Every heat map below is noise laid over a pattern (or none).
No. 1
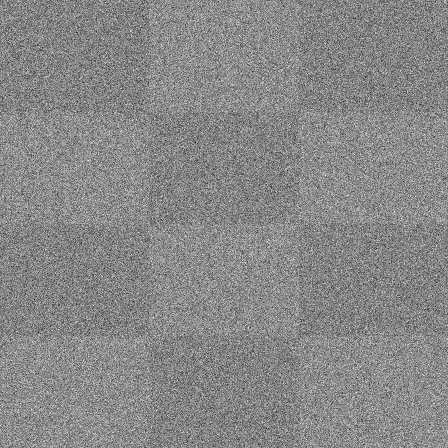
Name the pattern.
a checkerboard
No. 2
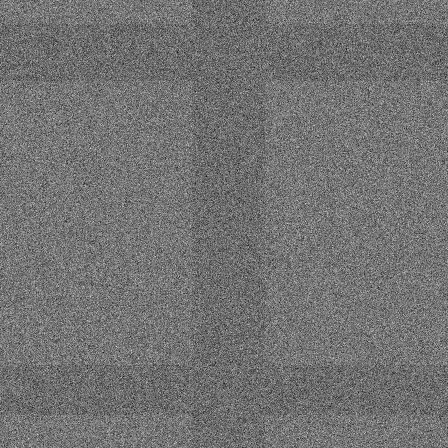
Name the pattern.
bands of rows crossing bands of columns
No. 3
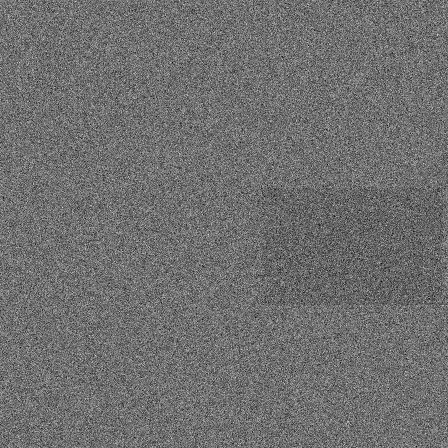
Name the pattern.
one block
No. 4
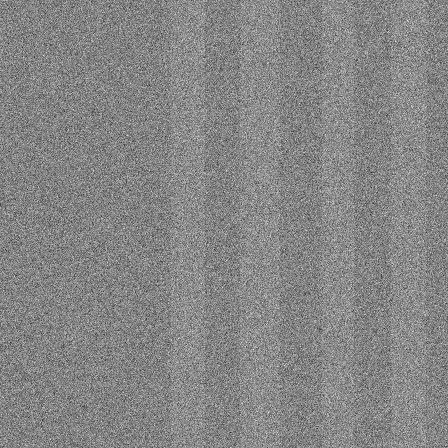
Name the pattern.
bands of columns
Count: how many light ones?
4
